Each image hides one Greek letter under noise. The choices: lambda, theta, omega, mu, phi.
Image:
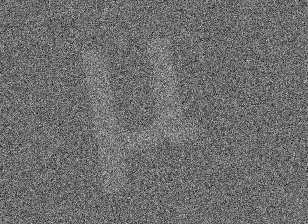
light mu
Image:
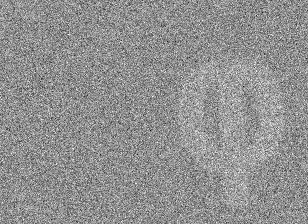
light phi
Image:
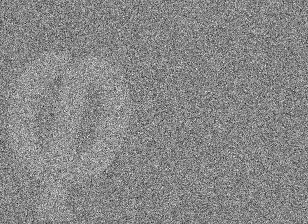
light phi
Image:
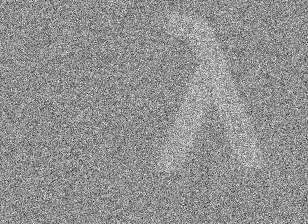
light lambda
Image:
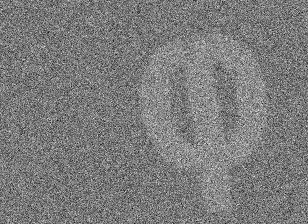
light phi
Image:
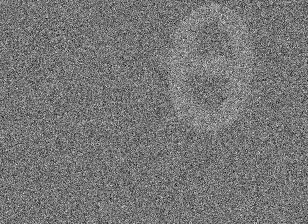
light theta
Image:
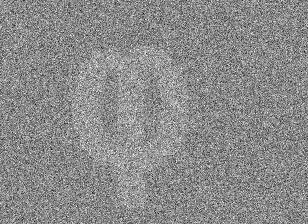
light phi
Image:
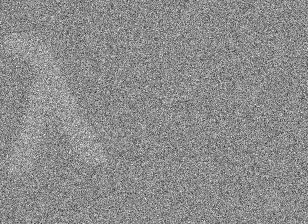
light lambda
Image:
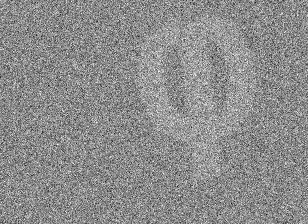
light phi
